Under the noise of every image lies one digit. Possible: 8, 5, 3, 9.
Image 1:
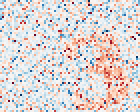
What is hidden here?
red 3
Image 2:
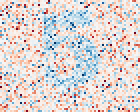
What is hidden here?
blue 5
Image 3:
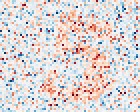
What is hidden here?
red 5
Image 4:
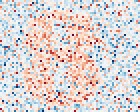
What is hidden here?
red 8
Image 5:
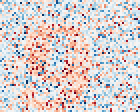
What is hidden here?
red 9
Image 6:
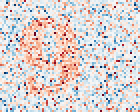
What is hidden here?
red 9
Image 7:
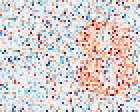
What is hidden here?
red 8
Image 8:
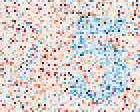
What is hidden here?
blue 5
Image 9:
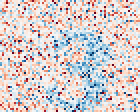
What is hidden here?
blue 3
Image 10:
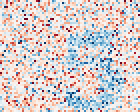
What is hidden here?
blue 5
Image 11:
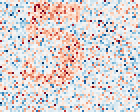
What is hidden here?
red 5
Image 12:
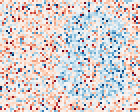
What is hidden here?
blue 8
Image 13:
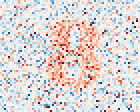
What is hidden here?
red 8
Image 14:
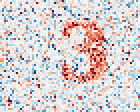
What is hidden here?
red 3
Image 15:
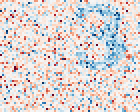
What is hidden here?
blue 3
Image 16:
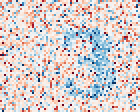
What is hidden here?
blue 3
